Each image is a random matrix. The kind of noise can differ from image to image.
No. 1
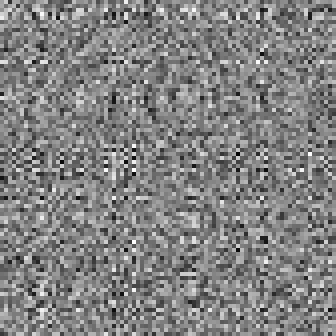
low rank plus noise
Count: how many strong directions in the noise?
two
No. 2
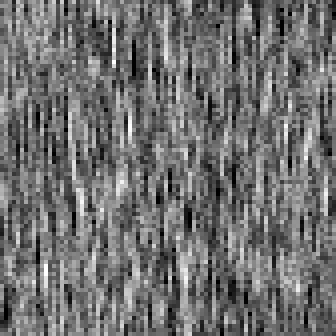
streaked along the columns
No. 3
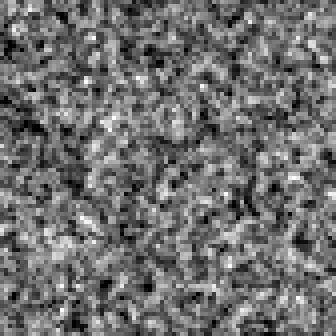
blotchy
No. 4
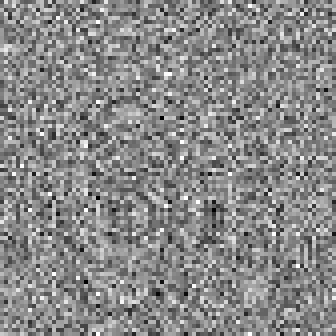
low rank plus noise
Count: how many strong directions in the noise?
three or four
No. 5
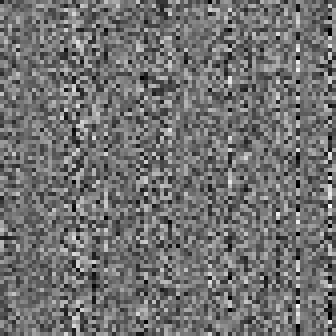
columns of uneven size
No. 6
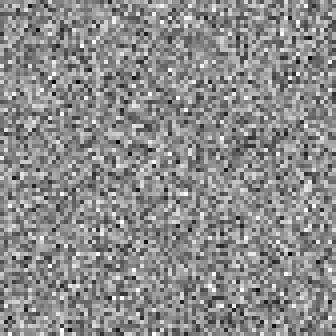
independent entries
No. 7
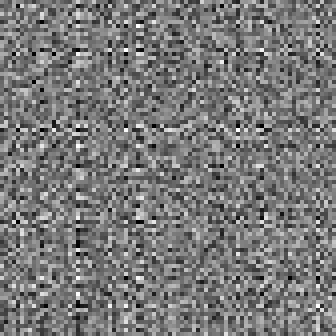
low rank plus noise
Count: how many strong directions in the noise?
one
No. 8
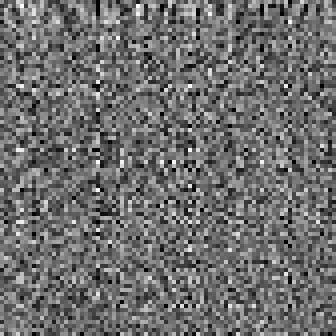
low rank plus noise
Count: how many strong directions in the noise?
two
